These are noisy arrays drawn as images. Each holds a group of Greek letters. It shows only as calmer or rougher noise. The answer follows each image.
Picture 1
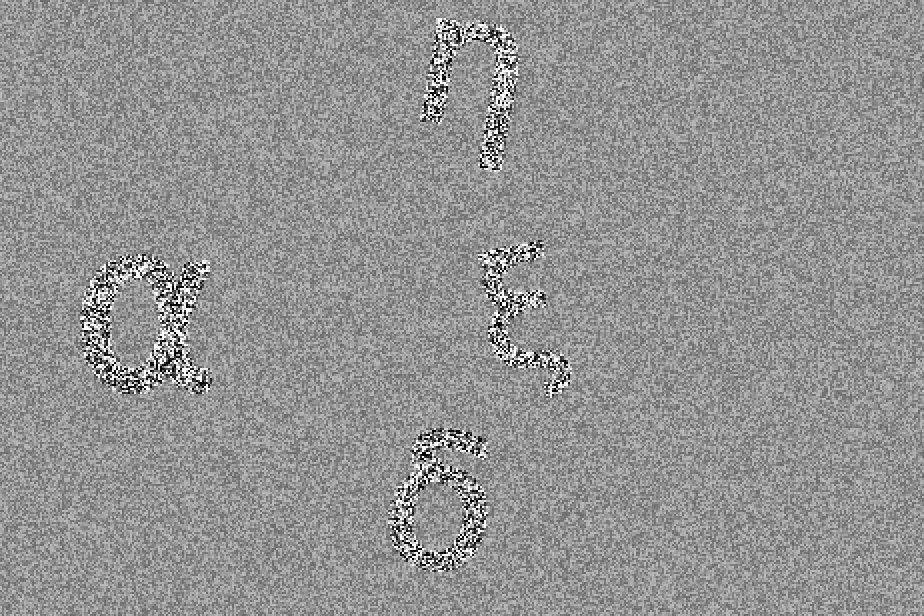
top middle: eta; middle left: alpha; centre: xi; bottom middle: delta
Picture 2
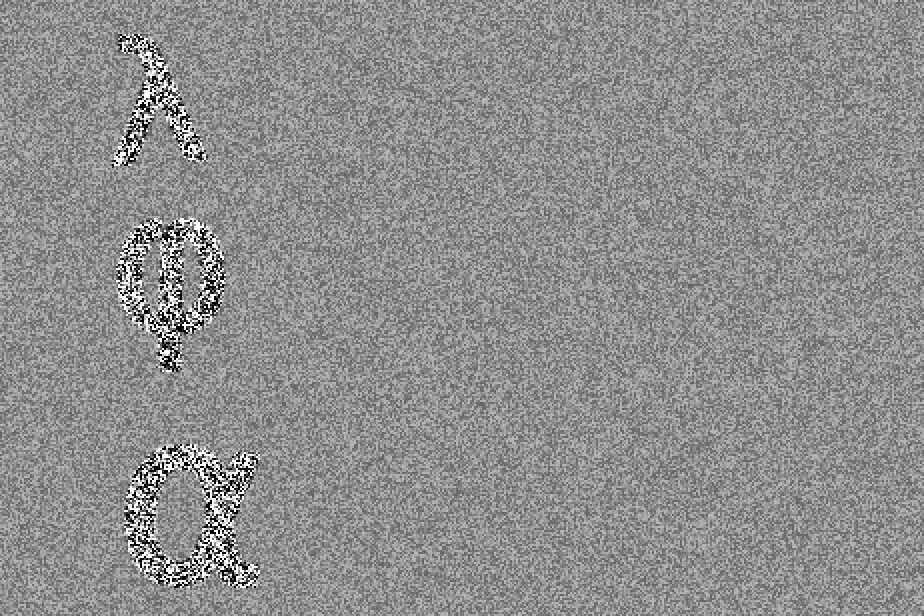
top left: lambda; middle left: phi; bottom left: alpha
